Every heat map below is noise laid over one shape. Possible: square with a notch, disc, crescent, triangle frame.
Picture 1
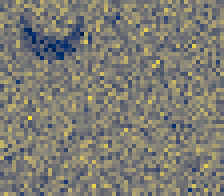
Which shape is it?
crescent
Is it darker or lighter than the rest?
darker
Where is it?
top left
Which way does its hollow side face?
up
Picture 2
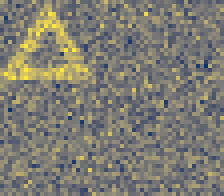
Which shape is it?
triangle frame
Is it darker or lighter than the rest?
lighter
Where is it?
top left
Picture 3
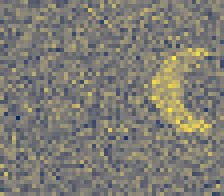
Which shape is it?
crescent
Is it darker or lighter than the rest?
lighter
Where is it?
middle right
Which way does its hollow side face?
right
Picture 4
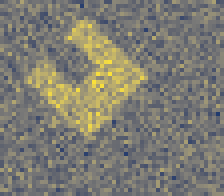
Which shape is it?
square with a notch
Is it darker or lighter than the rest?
lighter
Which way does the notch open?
up and left
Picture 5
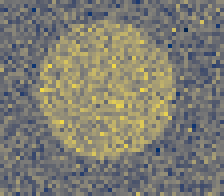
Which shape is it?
disc
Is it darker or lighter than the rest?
lighter
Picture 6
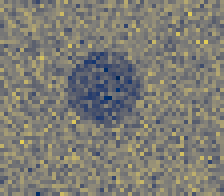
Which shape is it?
disc
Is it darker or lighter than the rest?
darker
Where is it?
centre
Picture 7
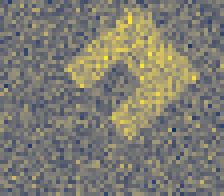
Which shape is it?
square with a notch
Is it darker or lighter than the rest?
lighter
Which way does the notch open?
down and left
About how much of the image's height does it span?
two thirds
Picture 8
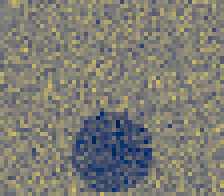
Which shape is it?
disc
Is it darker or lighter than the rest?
darker
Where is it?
bottom middle
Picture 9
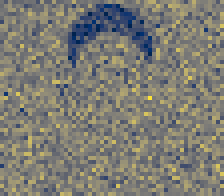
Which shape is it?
crescent
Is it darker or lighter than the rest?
darker
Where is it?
top middle
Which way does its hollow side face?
down
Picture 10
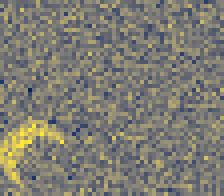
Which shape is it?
crescent
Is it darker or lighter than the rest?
lighter
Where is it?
bottom left
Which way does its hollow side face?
down and right
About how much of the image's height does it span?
a third
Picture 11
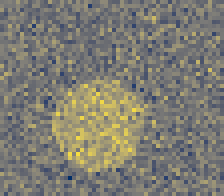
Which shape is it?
disc
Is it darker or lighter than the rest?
lighter
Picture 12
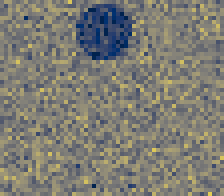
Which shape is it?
disc
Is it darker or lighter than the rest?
darker
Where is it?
top middle
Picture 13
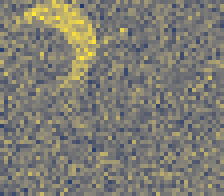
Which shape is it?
crescent
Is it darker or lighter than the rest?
lighter
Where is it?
top left
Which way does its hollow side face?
down and left
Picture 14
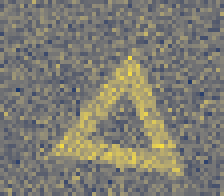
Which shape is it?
triangle frame
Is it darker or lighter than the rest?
lighter
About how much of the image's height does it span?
two thirds
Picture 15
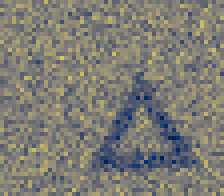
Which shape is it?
triangle frame
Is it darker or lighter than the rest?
darker
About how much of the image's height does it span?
half
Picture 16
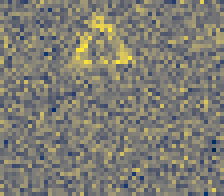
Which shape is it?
triangle frame
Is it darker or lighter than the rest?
lighter
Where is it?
top middle
